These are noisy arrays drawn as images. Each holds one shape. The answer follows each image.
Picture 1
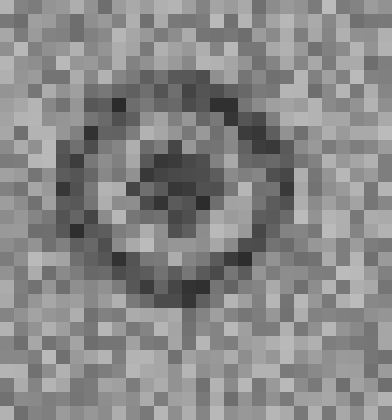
bullseye
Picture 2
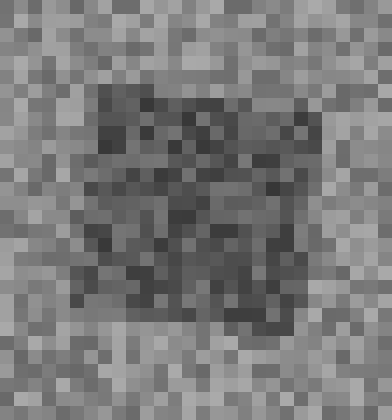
square
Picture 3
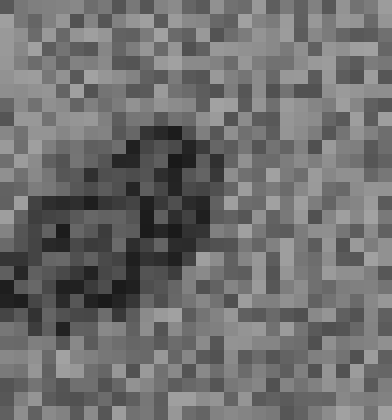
ellipse
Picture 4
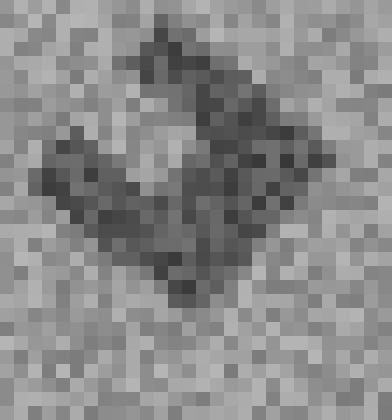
square with a notch
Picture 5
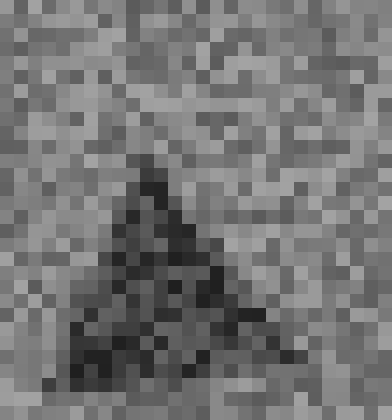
triangle
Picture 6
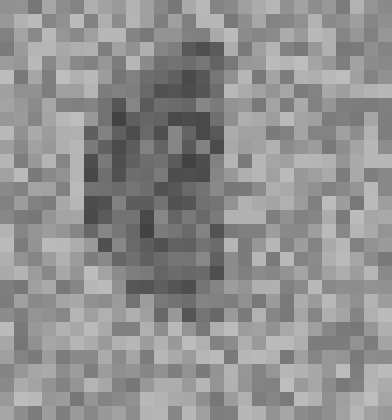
half disc
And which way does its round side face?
left
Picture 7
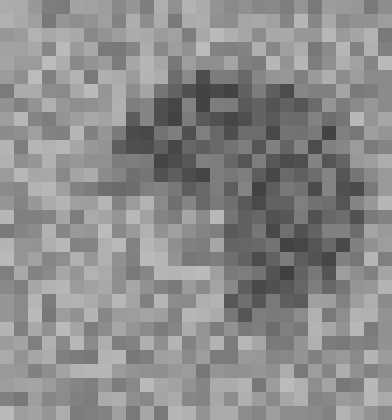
disc with a wedge cut out
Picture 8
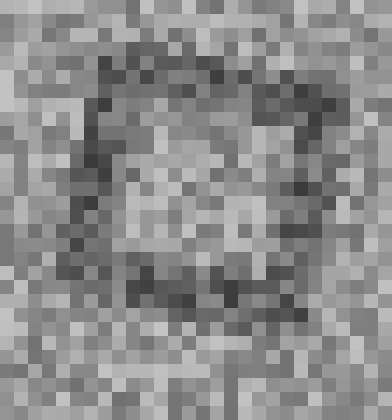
square frame
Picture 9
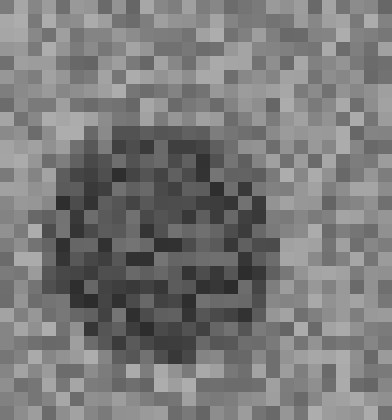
disc
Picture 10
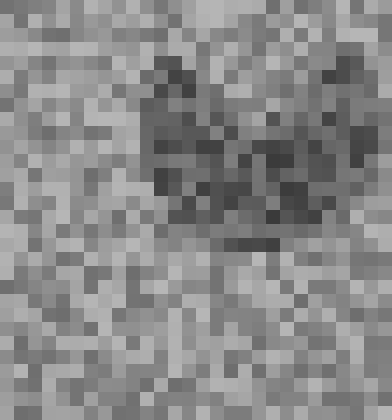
disc with a wedge cut out
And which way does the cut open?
up
